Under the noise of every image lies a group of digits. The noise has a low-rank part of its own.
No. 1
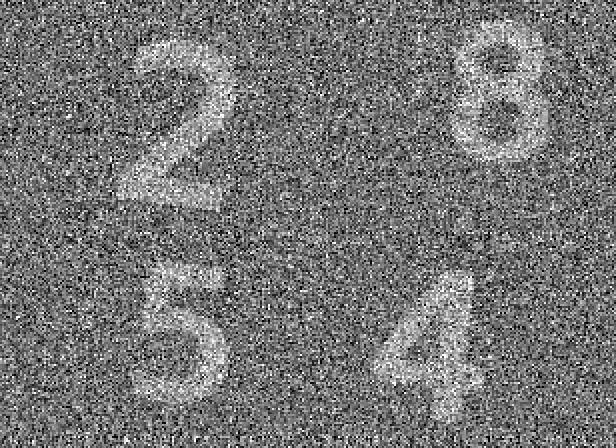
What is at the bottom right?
4
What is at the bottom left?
5
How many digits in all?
4
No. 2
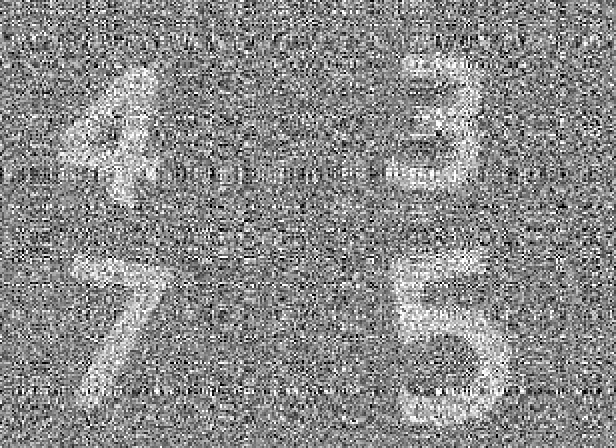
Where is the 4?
top left
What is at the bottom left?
7
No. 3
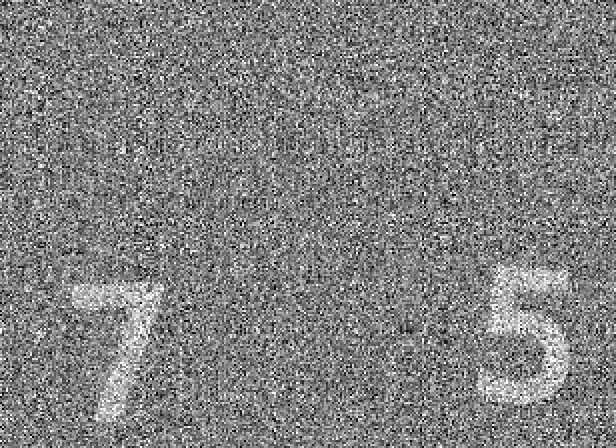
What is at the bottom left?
7
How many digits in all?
2
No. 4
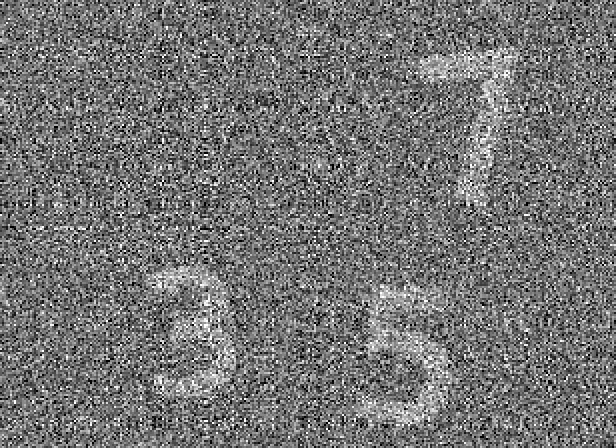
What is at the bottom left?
3
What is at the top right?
7
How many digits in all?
3
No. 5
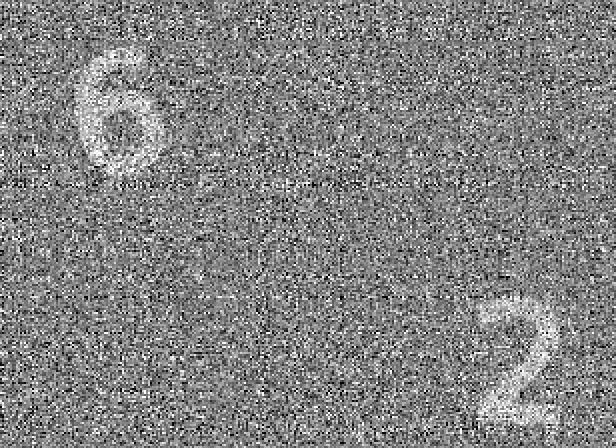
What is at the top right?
nothing
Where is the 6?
top left
